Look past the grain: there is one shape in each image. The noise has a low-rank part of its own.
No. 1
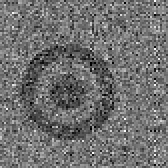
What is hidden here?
dark bullseye
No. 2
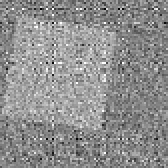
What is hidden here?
light square
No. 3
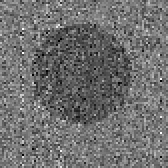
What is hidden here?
dark disc
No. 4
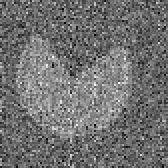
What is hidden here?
light disc with a wedge cut out
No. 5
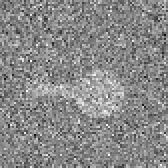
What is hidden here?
light lollipop
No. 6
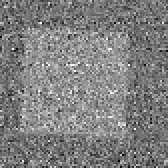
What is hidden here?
light square
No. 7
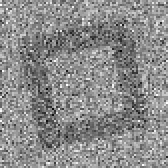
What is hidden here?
dark square frame
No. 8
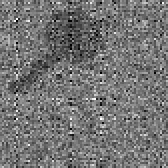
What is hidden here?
dark lollipop
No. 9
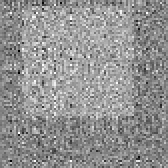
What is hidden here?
light square
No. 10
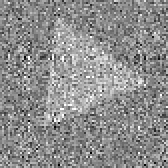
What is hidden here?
light triangle
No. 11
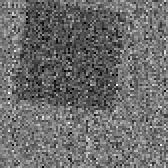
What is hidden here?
dark square
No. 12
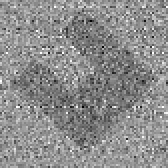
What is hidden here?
dark square with a notch
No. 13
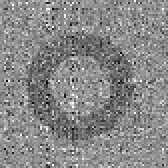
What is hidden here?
dark ring
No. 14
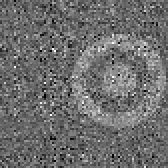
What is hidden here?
light bullseye
